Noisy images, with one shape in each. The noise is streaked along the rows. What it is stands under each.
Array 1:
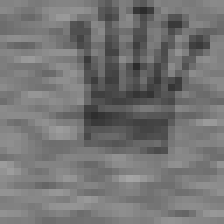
dark chess queen
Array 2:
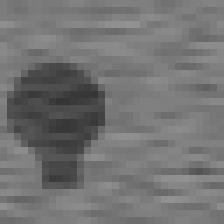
dark light bulb
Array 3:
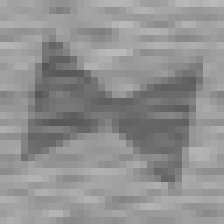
dark bow tie
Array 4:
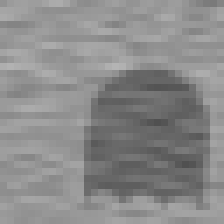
dark ghost
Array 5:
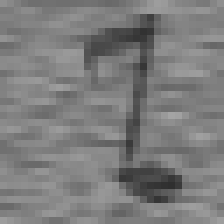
dark musical note
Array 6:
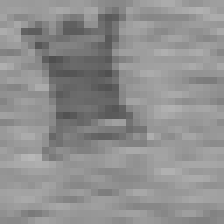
dark chess rook
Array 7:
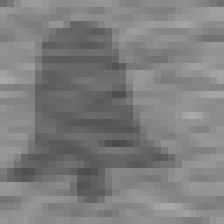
dark bell
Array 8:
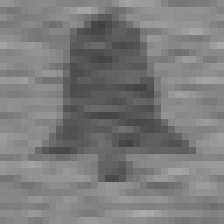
dark bell
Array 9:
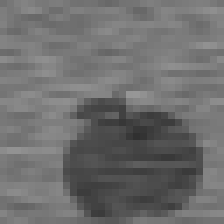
dark apple
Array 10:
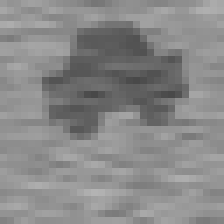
dark car
